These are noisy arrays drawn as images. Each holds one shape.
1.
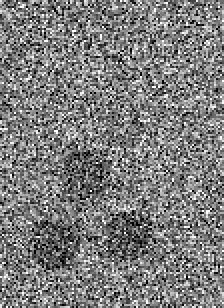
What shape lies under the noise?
three dots
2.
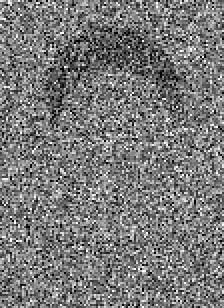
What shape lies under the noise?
crescent
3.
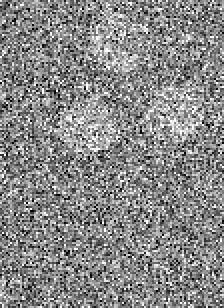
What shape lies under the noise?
three dots
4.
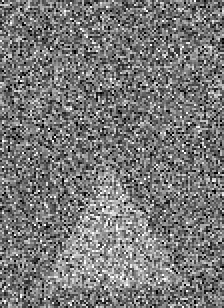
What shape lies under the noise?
triangle
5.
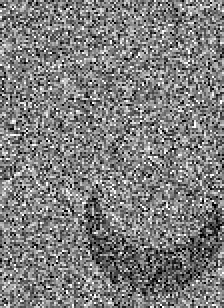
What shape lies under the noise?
crescent
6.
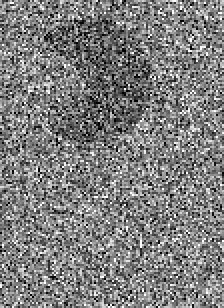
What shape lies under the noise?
disc with a wedge cut out
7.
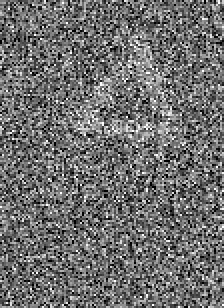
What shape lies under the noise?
triangle frame
